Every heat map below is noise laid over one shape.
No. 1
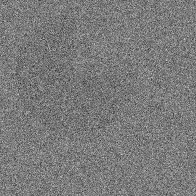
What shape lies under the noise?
disc with a wedge cut out
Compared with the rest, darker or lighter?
darker
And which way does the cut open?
up and right
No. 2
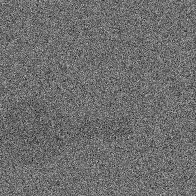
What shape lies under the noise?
lollipop
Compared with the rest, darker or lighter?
darker
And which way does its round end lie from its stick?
left
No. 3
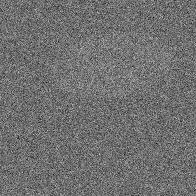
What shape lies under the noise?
ellipse
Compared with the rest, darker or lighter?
lighter
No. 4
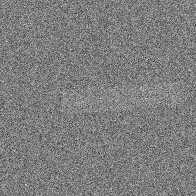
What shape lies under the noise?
bar
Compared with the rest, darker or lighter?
lighter
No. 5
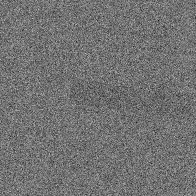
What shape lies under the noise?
bar
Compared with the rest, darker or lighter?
darker
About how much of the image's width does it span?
two thirds
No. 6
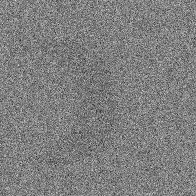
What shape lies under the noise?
crescent
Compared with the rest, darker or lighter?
darker
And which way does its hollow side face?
left
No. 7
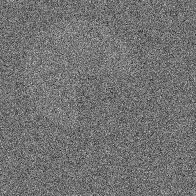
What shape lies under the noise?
disc with a wedge cut out
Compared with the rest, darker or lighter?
lighter
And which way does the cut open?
down and right
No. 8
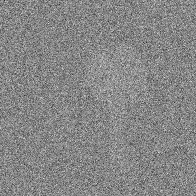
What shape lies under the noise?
lollipop
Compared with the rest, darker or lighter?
lighter
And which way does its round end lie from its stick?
up
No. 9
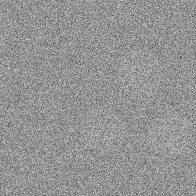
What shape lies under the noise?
three dots
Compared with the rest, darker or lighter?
lighter
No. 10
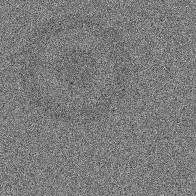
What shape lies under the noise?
bullseye
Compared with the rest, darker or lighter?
darker
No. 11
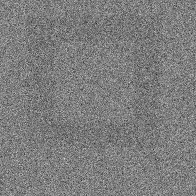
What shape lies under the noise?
square frame
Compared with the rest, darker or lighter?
darker
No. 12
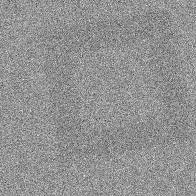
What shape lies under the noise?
square frame
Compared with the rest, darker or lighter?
darker
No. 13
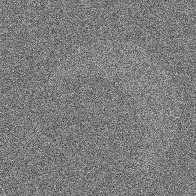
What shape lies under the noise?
crescent
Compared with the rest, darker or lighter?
lighter
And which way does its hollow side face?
down and left
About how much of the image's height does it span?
two thirds
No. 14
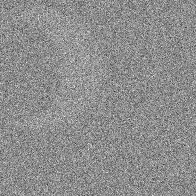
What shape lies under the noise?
crescent
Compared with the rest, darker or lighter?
lighter
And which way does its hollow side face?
left
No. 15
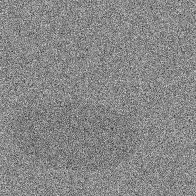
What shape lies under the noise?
ellipse
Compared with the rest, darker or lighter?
darker
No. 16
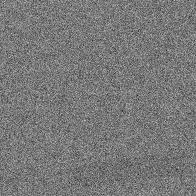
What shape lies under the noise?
bar
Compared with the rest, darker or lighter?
darker
